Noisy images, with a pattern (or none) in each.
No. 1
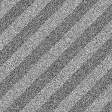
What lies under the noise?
diagonal stripes
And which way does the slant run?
bottom left to top right
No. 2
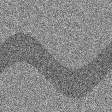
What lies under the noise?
a wavy band
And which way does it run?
left to right
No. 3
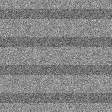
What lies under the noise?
horizontal stripes
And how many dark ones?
4
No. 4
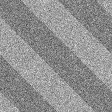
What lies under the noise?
diagonal stripes
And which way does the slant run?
top left to bottom right
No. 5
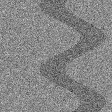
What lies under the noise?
a wavy band
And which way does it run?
top to bottom
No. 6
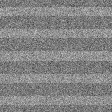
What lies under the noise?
horizontal stripes
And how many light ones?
5
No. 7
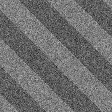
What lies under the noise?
diagonal stripes
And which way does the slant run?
top left to bottom right
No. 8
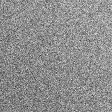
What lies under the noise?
a smooth slope
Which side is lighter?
top right
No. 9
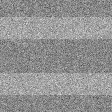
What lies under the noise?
horizontal stripes
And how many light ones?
2
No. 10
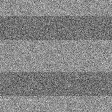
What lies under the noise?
horizontal stripes
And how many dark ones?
2
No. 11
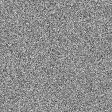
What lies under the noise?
only noise
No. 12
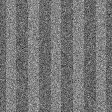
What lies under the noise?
vertical stripes
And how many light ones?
5
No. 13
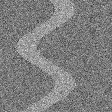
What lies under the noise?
a wavy band
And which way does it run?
top to bottom
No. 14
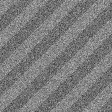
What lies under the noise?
diagonal stripes
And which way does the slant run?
bottom left to top right
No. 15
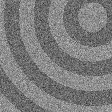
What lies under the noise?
rings round one point
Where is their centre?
top right
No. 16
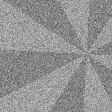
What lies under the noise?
spokes from one point
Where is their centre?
middle right
